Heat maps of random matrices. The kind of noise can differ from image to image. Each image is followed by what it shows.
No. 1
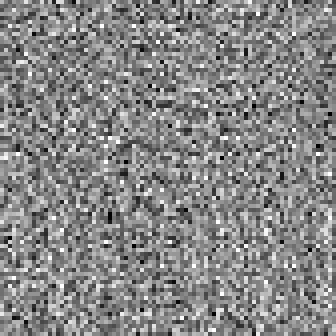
low rank plus noise
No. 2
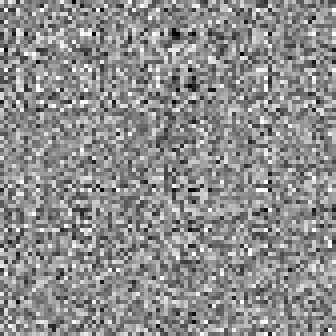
low rank plus noise
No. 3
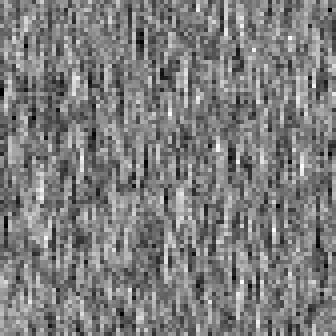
streaked along the columns
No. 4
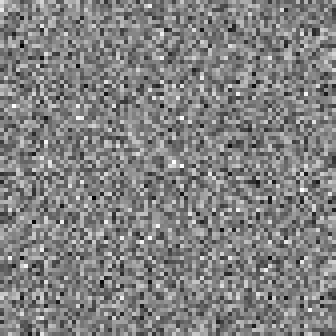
low rank plus noise
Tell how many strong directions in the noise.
one
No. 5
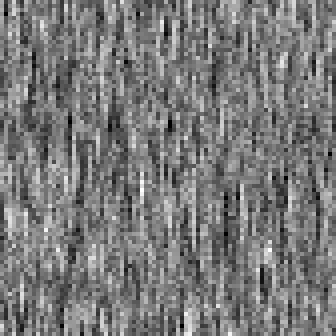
streaked along the columns
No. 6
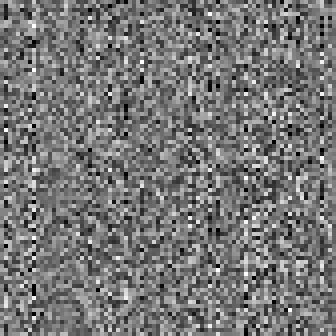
columns of uneven size
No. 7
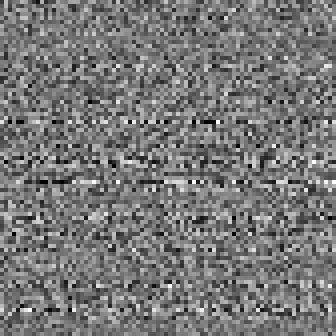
rows of uneven size
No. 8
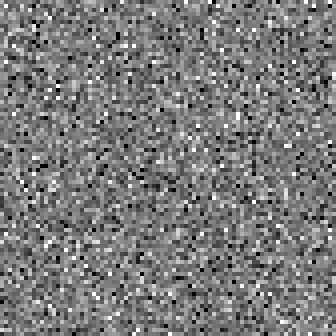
heavy tails
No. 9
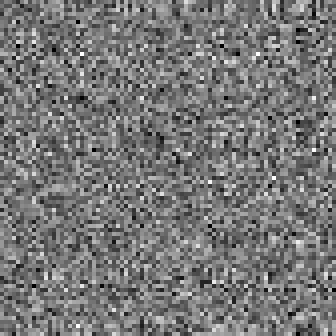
low rank plus noise
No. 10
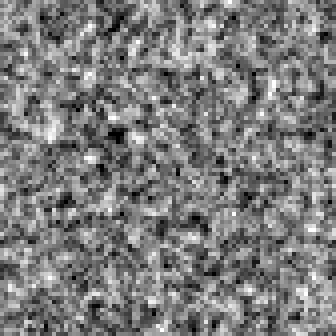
blotchy
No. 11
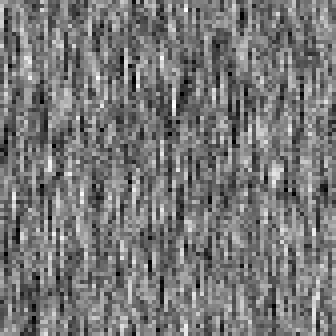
streaked along the columns
